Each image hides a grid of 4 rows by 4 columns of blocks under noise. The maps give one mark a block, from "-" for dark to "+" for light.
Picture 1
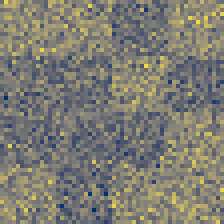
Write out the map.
++-+
--+-
---+
+-++
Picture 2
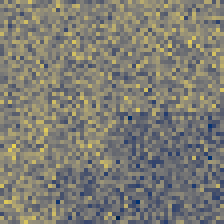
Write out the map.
++++
++++
++--
+---
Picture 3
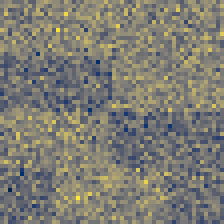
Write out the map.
++++
--++
++--
-++-
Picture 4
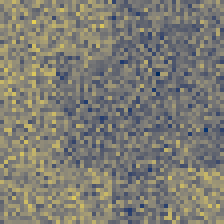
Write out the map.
++--
+---
+---
++-+
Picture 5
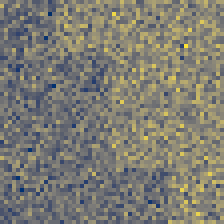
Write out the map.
-+++
--++
--++
---+
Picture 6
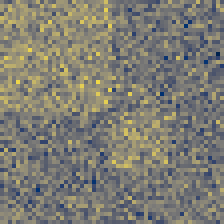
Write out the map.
++--
++--
--+-
----
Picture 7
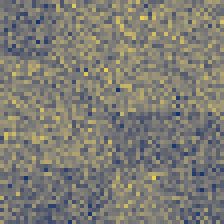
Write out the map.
-+++
++++
++--
--+-
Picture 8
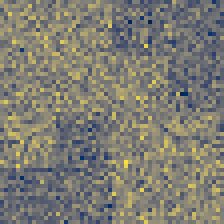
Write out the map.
++--
+++-
+-++
--++
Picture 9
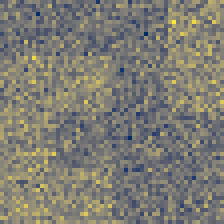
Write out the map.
---+
++-+
+---
++--
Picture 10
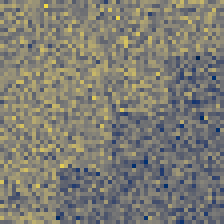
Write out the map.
++++
+++-
++--
+---
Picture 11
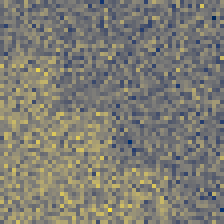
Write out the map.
----
+---
++--
+++-
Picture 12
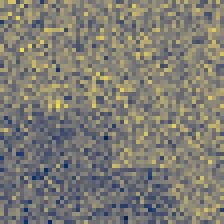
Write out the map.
++++
++++
--++
---+
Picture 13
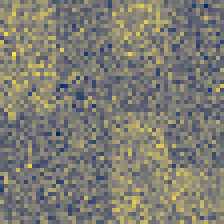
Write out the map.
+-+-
+---
--+-
--++
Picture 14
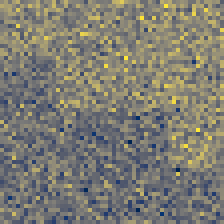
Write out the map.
++++
-+++
---+
----
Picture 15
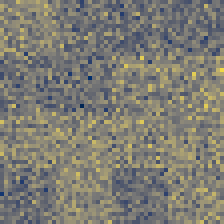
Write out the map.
+---
--++
++++
-+-+
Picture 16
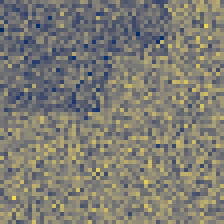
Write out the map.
---+
--++
++++
++++
